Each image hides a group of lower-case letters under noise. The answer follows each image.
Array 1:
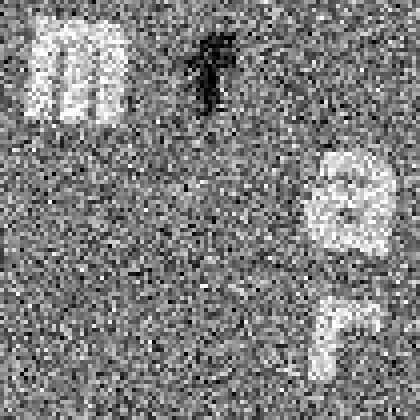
top left: light m; top middle: dark f; middle right: light a; bottom right: light r
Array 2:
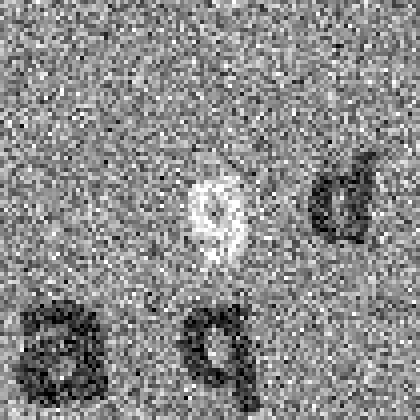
centre: light g; middle right: dark d; bottom left: dark a; bottom middle: dark q
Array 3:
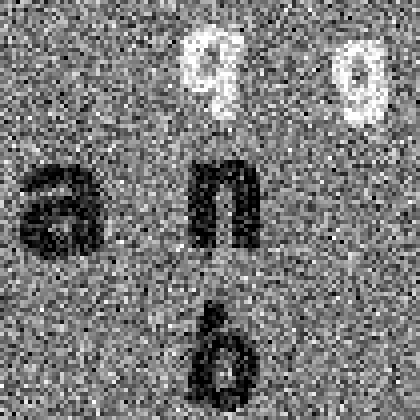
top middle: light q; top right: light g; middle left: dark a; centre: dark n; bottom middle: dark b
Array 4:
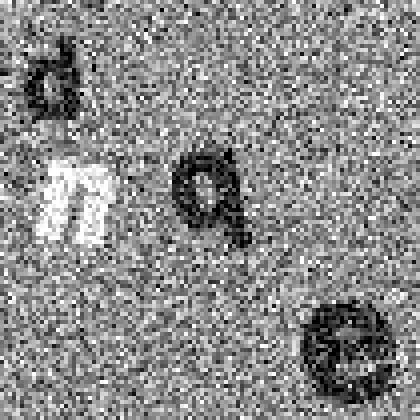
top left: dark d; middle left: light n; centre: dark q; bottom right: dark e
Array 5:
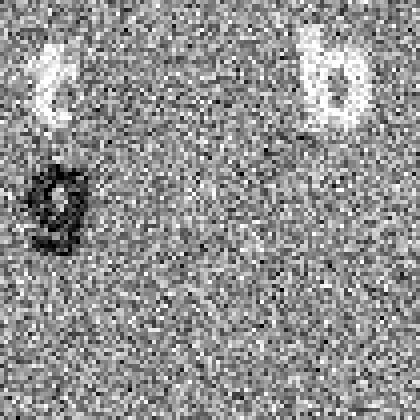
top left: light t; top right: light b; middle left: dark g
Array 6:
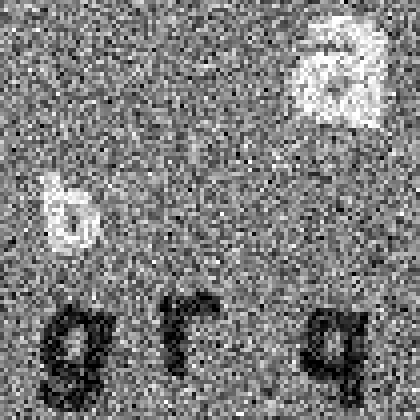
top right: light a; middle left: light b; bottom left: dark g; bottom middle: dark r; bottom right: dark q
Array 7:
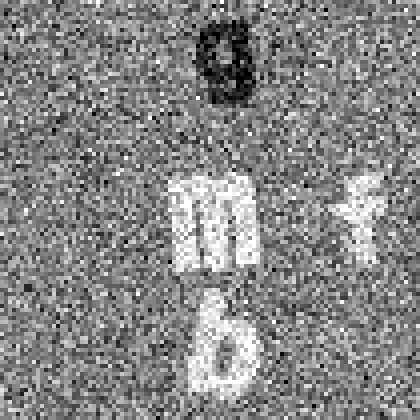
top middle: dark g; centre: light m; middle right: light f; bottom middle: light b
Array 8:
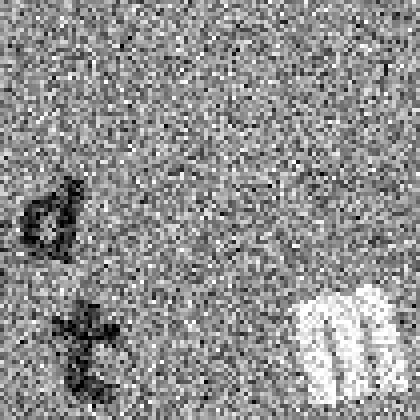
middle left: dark d; bottom left: dark t; bottom right: light m
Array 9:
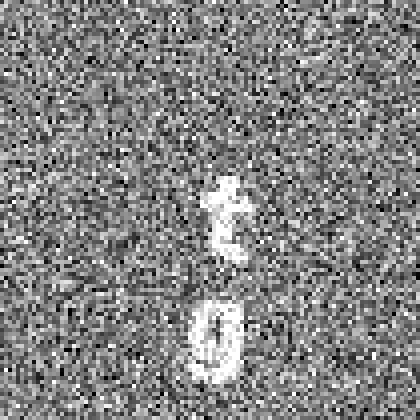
centre: light t; bottom middle: light g
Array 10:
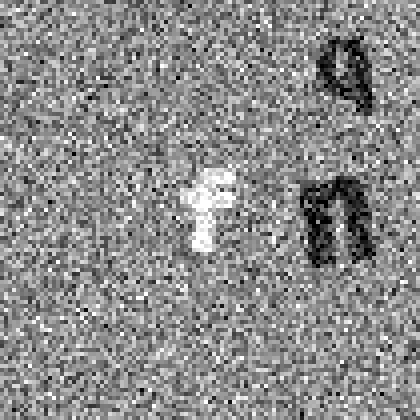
top right: dark q; centre: light f; middle right: dark n
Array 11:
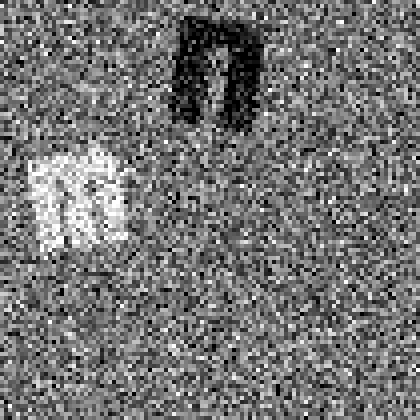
top middle: dark n; middle left: light m
